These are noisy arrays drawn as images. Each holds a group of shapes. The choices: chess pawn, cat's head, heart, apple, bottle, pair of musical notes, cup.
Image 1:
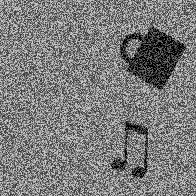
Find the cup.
top right
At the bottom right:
pair of musical notes
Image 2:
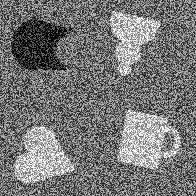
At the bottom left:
heart
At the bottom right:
cup
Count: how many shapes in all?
4
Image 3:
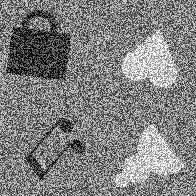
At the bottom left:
pair of musical notes
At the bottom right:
chess pawn
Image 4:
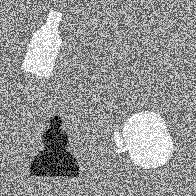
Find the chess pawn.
bottom left
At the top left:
bottle
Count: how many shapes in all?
3
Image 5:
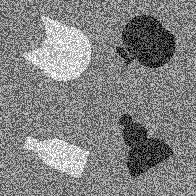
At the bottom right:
chess pawn
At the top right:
apple
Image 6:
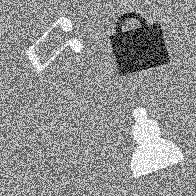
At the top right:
cup
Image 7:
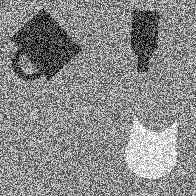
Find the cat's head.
bottom right
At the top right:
bottle
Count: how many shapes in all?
3
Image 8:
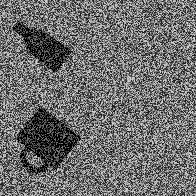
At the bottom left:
cup
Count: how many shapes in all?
2
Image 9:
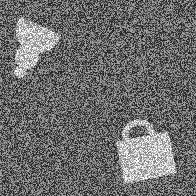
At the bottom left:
nothing
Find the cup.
bottom right
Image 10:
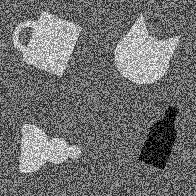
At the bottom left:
chess pawn
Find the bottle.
bottom right
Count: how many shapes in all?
4
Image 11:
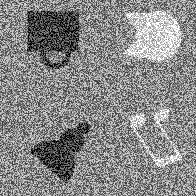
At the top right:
cat's head
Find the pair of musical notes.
bottom right
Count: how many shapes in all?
4
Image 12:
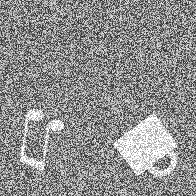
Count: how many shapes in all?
2
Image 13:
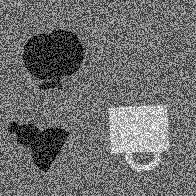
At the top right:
nothing
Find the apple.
top left
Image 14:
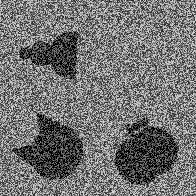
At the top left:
chess pawn
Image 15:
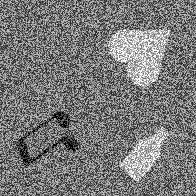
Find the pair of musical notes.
bottom left
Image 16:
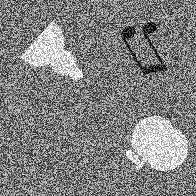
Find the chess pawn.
top left
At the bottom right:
apple
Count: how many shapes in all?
3
